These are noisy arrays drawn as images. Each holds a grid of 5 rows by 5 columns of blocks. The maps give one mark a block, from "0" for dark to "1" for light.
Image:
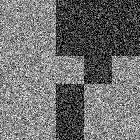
1 1 0 0 0
1 1 0 0 0
1 1 1 0 1
1 1 0 1 1
1 1 0 1 1
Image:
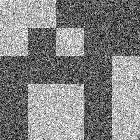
1 1 0 0 0
1 0 1 0 0
0 0 0 0 1
0 1 1 0 1
0 1 1 0 1
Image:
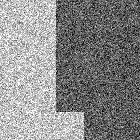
1 1 0 0 0
1 1 0 0 0
1 1 0 0 0
1 1 0 0 0
1 1 1 0 0
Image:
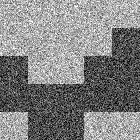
1 1 1 1 1
1 1 1 1 0
0 1 1 0 0
0 0 0 0 0
1 0 0 1 1
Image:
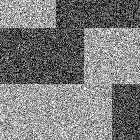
1 1 0 0 0
0 0 0 1 1
0 0 0 1 1
1 1 1 1 0
1 1 1 1 0
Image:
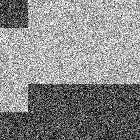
0 1 1 1 1
1 1 1 1 1
1 1 1 1 1
1 0 0 0 0
0 0 0 0 0
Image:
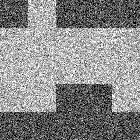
0 1 0 0 0
1 1 1 1 1
1 1 1 1 1
1 1 0 0 1
0 0 0 0 0
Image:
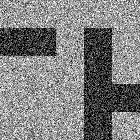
1 1 1 1 1
0 0 1 0 1
1 1 1 0 1
1 1 1 0 0
1 1 1 0 1
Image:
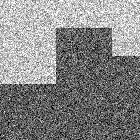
1 1 1 1 1
1 1 0 0 1
1 1 0 0 0
0 0 0 0 0
0 0 0 0 0
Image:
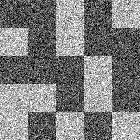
0 0 1 0 1
1 0 1 0 0
0 0 0 1 0
1 1 0 1 0
1 0 1 0 1
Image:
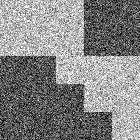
1 1 1 0 0
1 1 1 0 0
0 0 1 1 1
0 0 0 1 1
0 0 0 0 1
